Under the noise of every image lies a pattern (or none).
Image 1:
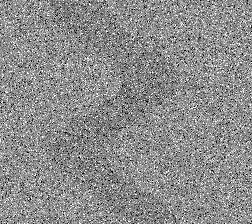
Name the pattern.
a wavy band
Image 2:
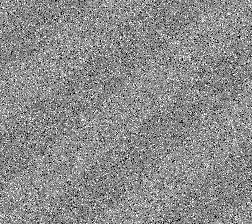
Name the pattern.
diagonal stripes
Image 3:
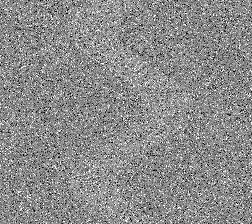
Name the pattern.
a wavy band
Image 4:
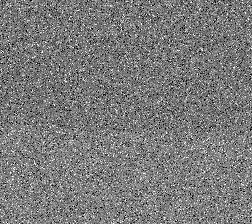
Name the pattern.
a sharp edge
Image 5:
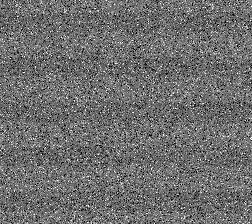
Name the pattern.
horizontal stripes
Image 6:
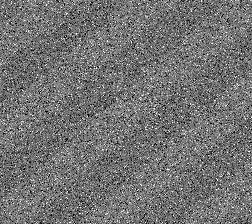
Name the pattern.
diagonal stripes
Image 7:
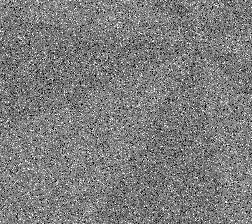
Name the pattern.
spokes from one point
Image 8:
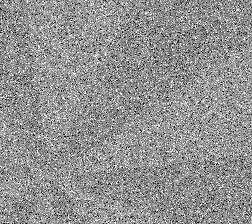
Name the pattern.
spokes from one point
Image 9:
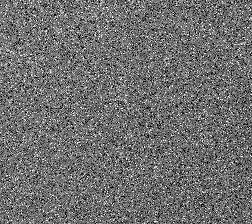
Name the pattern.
a smooth slope
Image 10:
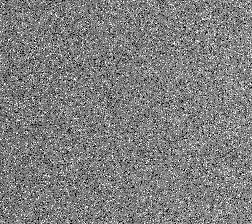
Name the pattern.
a smooth slope
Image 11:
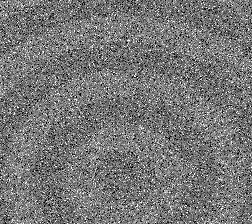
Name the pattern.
rings round one point
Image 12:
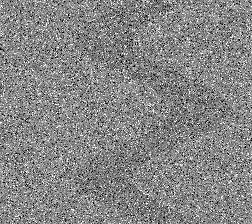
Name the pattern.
a wavy band
